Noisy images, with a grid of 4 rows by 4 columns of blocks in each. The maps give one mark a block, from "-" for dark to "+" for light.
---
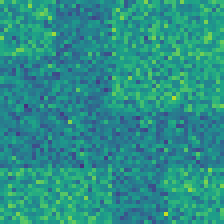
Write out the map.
+ - + +
- - + +
- - - -
+ + - +
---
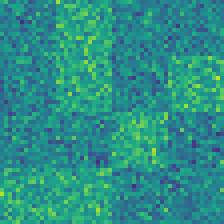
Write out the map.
- + - -
- + - +
- - + -
+ + - -
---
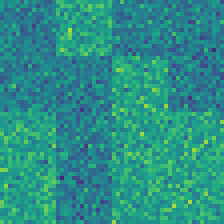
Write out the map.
- + - -
- - + -
+ - + +
+ - + +
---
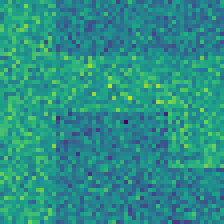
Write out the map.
+ - - -
+ + + +
+ - - +
+ - - -
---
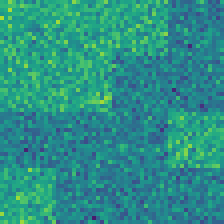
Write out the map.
+ + + -
+ + - -
- - - +
+ - - -
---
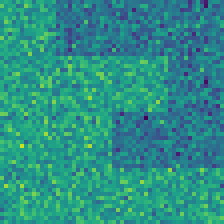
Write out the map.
+ - - -
+ + + -
+ + - -
+ + + +
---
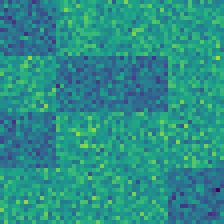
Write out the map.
- + + +
+ - - +
- + + +
+ + + -
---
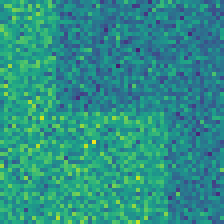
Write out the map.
+ - - -
+ - - -
+ + + -
+ + + -
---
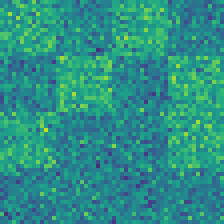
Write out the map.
+ - + -
- + - +
+ - - +
- - - -
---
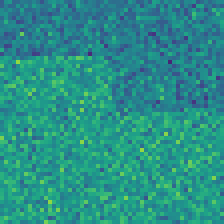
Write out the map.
- - - -
+ + - -
+ + + +
+ + + +
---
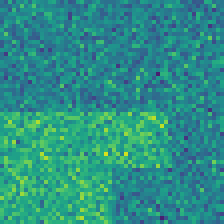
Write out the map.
- - - -
- - - -
+ + + -
+ + - -
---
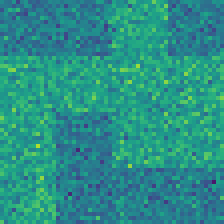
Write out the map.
- - + -
+ + + +
+ - + +
+ - - -
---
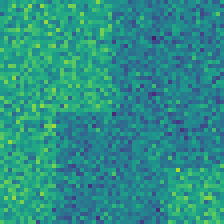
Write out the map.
+ + - -
+ + - -
+ - - -
+ - - +
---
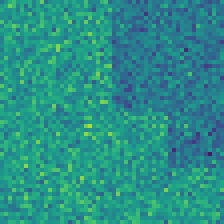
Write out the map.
+ + - -
+ + - -
+ + + -
+ + + +
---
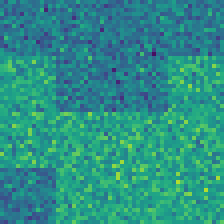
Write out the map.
- - - -
+ - - +
+ + + +
- + + +
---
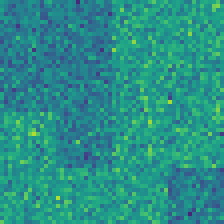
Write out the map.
- - + +
- - + +
+ - + +
+ + + -
